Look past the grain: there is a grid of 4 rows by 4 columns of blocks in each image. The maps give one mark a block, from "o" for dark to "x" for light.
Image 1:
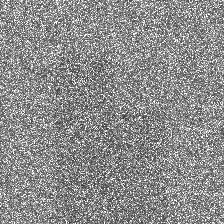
x x x x
x o x x
x o o x
x o o x
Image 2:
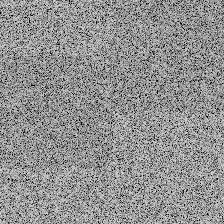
x x o o
o o o o
o o x x
x x x x
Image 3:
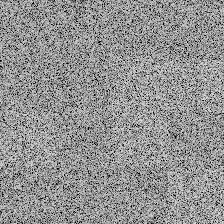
o o o o
o o x x
x o x o
o o o x
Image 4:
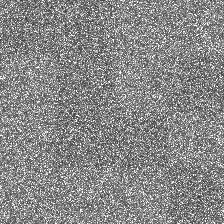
o o x x
x o x o
x o o x
x x x o
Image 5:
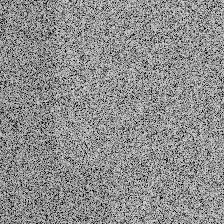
o x x x
o x x x
o x x x
o o x x
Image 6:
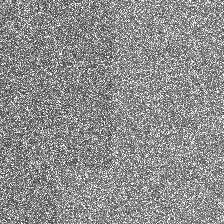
o o x x
o o x x
o o x x
o x x x
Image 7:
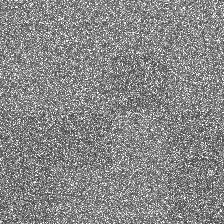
x x x x
x x o x
o o x o
o x x o
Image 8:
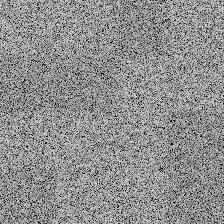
x x o x
o o x x
x x x o
o x x o
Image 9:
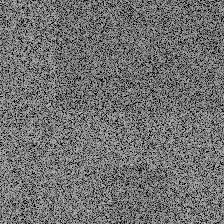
x o o o
x o o o
x x x x
x x o x
